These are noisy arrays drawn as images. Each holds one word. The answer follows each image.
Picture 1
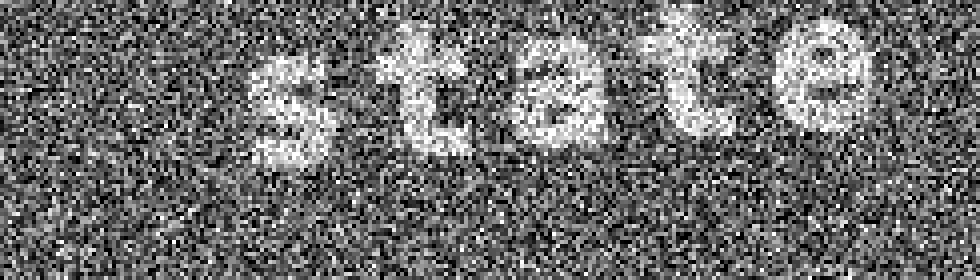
state
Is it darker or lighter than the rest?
lighter
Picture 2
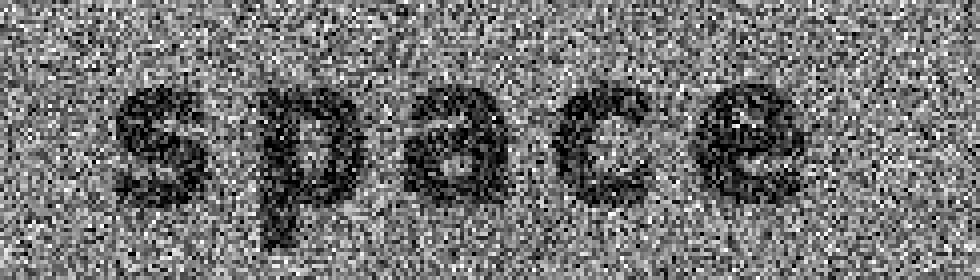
space
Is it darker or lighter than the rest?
darker
